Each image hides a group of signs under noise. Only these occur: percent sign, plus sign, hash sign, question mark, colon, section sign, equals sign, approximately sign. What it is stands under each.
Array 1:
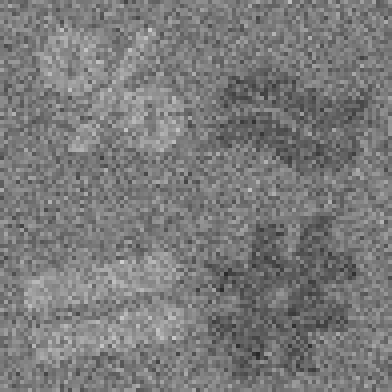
top left: light percent sign; top right: dark approximately sign; bottom left: light equals sign; bottom right: dark hash sign
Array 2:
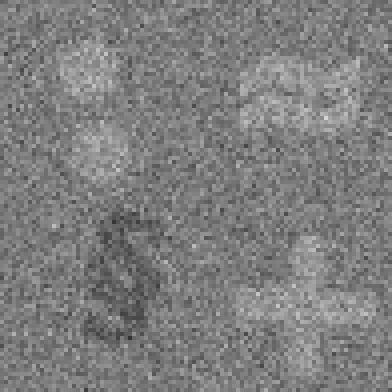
top left: light colon; top right: light approximately sign; bottom left: dark section sign; bottom right: light plus sign
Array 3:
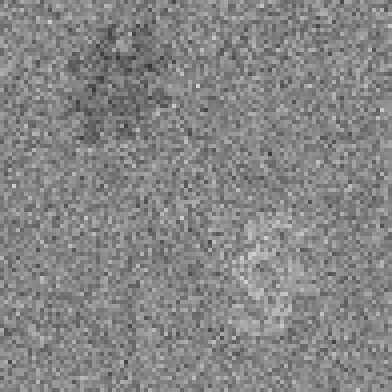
top left: dark hash sign; bottom right: light section sign
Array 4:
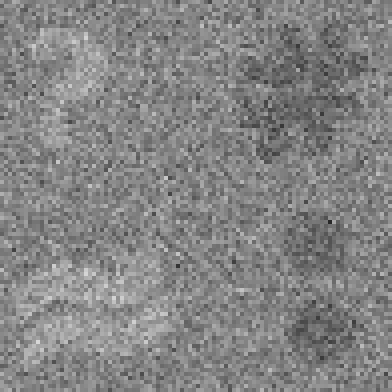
top left: light question mark; top right: dark hash sign; bottom left: light approximately sign; bottom right: dark colon
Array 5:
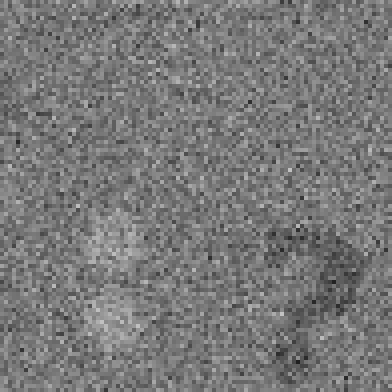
bottom left: light colon; bottom right: dark question mark
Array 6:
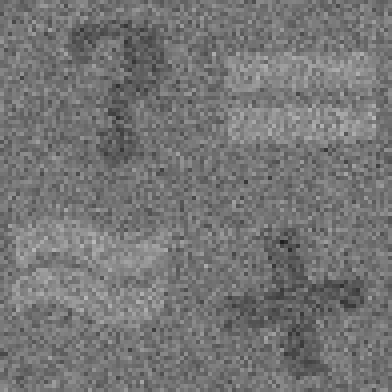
top left: dark question mark; top right: light equals sign; bottom left: light approximately sign; bottom right: dark plus sign
